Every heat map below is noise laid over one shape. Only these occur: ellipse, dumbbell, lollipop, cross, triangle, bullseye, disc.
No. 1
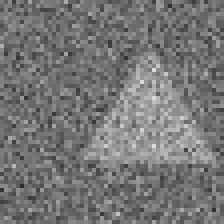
triangle
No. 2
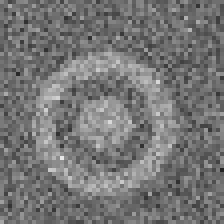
bullseye
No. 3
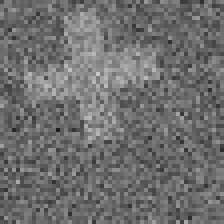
cross
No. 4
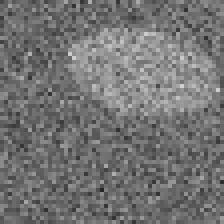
ellipse
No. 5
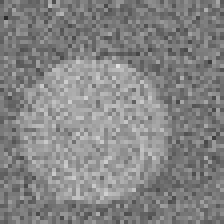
disc
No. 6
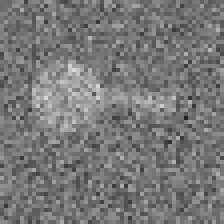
lollipop
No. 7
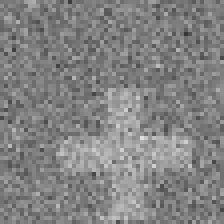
cross
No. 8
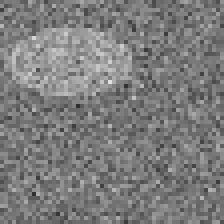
ellipse
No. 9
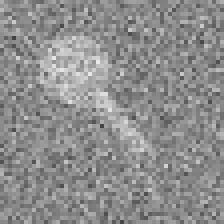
lollipop
